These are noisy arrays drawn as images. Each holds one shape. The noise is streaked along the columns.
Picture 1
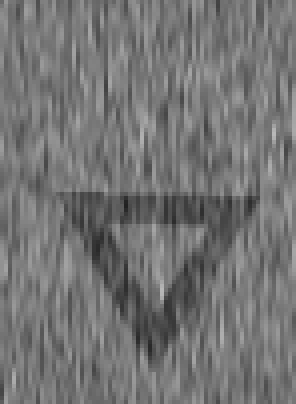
triangle frame
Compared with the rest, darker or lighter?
darker
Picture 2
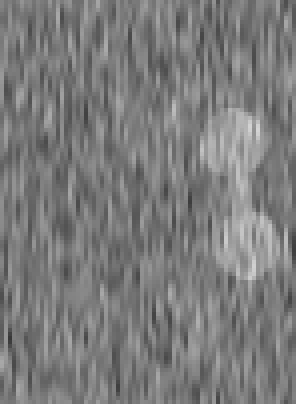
dumbbell
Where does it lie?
middle right
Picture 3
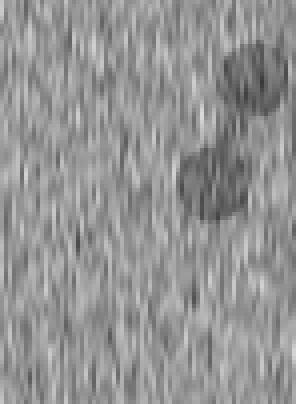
dumbbell
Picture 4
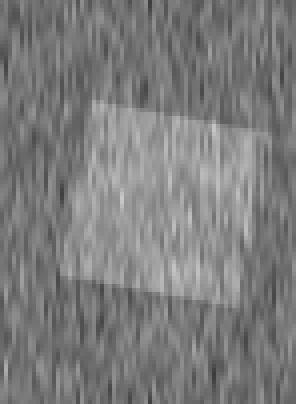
square
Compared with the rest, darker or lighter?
lighter
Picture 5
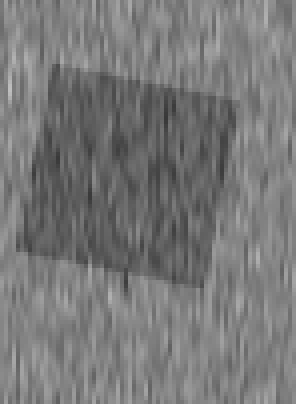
square
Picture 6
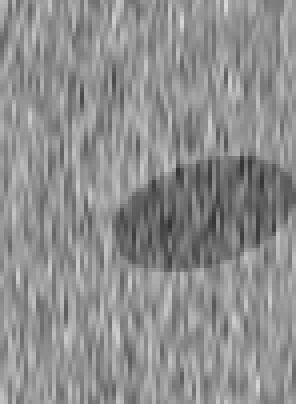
ellipse
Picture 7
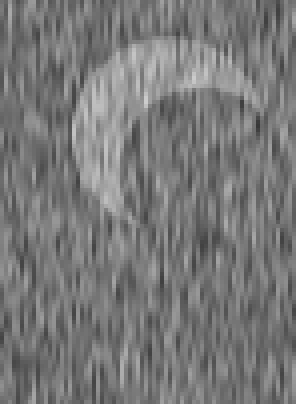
crescent
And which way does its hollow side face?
down and right
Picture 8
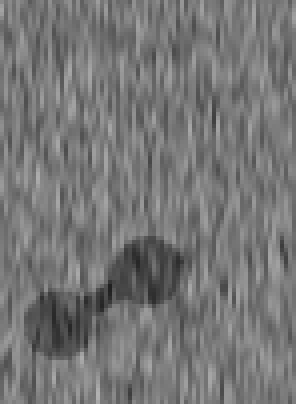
dumbbell
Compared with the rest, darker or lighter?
darker
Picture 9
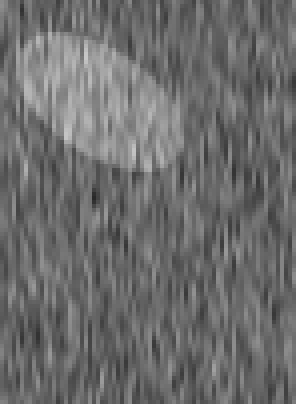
ellipse
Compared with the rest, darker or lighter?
lighter
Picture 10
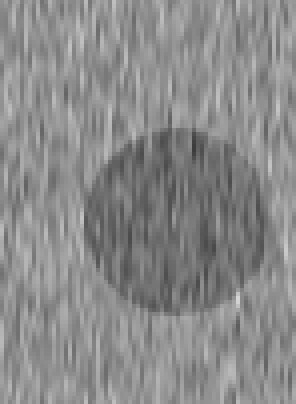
disc
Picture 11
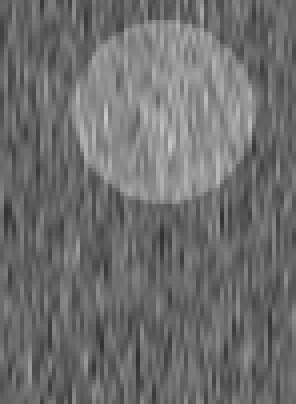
disc
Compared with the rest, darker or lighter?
lighter
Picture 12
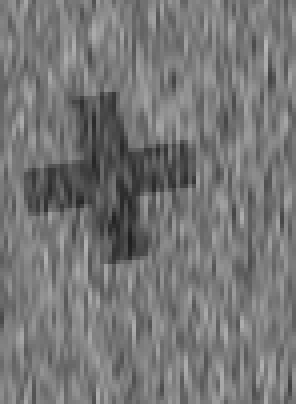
cross
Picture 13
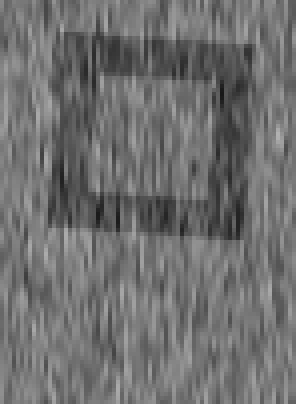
square frame
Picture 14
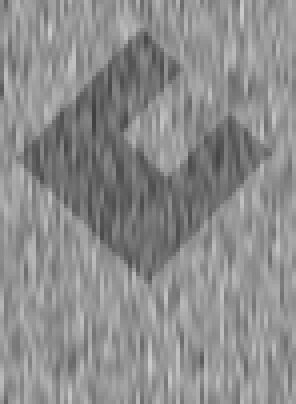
square with a notch
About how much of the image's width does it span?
nearly all
